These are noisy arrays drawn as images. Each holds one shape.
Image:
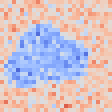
cloud
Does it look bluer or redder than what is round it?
bluer
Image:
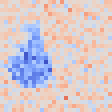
pear
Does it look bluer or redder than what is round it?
bluer
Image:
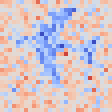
airplane
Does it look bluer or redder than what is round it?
bluer
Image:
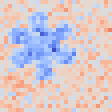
asterisk
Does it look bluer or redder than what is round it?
bluer
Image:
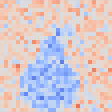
pear
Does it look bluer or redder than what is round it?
bluer
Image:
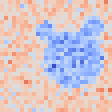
bear's head
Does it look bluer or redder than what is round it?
bluer
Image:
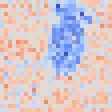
footprint
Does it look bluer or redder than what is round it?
bluer
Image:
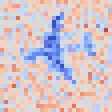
airplane
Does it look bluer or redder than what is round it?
bluer
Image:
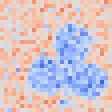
club
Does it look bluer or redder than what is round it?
bluer
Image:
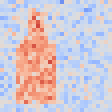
bottle
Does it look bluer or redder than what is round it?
redder
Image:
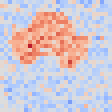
car
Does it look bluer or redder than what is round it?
redder
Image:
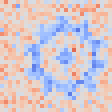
gear
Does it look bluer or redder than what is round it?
bluer
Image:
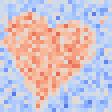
heart
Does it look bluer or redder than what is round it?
redder
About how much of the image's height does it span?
nearly all
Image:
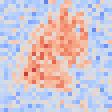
chess knight
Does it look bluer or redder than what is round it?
redder
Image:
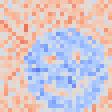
smiling face
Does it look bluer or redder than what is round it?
bluer
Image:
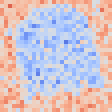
ghost
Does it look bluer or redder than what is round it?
bluer
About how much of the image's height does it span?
nearly all
